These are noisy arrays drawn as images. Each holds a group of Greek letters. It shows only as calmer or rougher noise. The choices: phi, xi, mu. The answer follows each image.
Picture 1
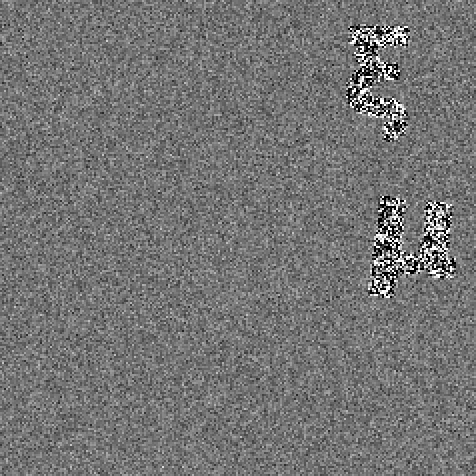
top right: xi; middle right: mu
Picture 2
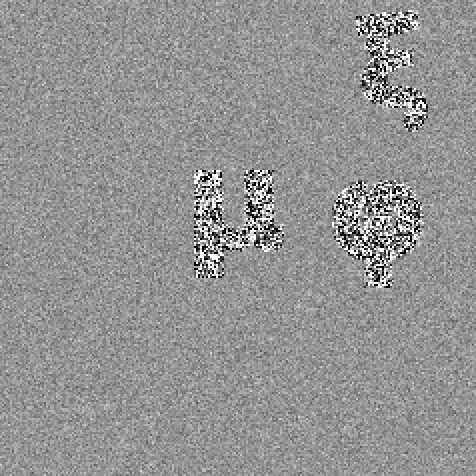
top right: xi; centre: mu; middle right: phi
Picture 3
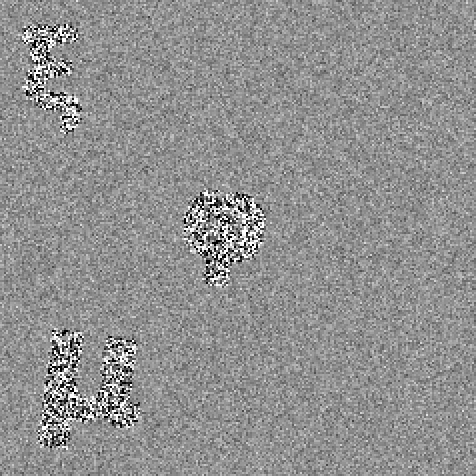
top left: xi; centre: phi; bottom left: mu
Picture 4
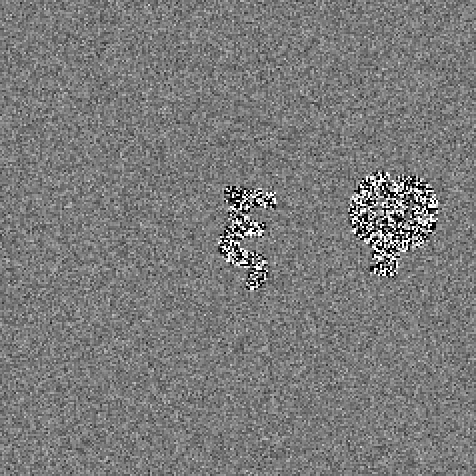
centre: xi; middle right: phi
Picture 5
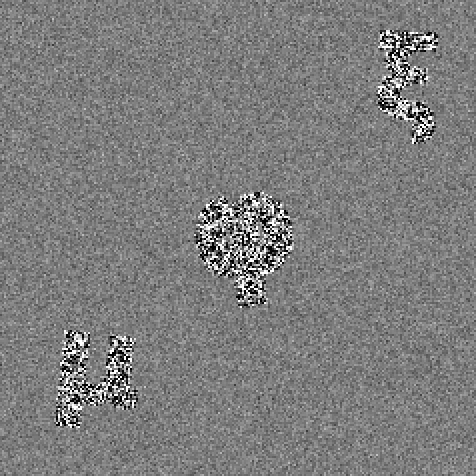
top right: xi; centre: phi; bottom left: mu
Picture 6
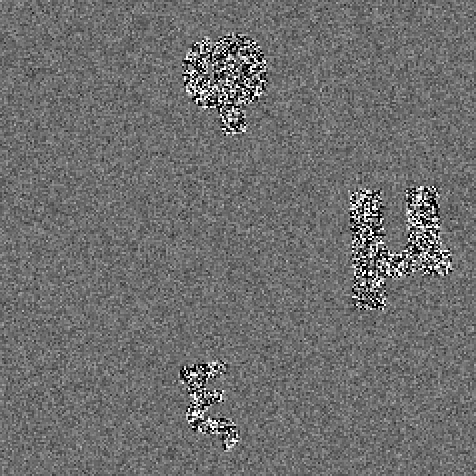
top middle: phi; middle right: mu; bottom middle: xi
